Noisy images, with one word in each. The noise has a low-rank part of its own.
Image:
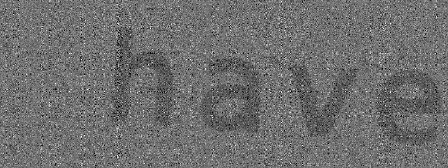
have
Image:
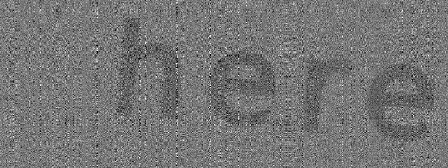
here
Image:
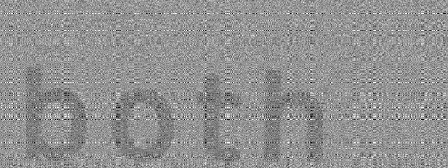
both
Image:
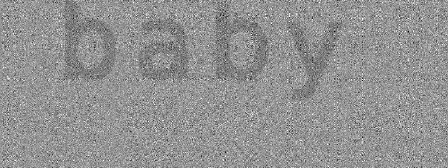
baby
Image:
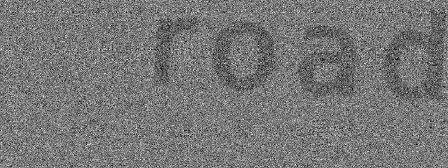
road
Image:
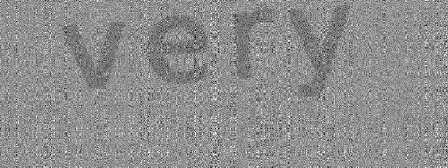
very
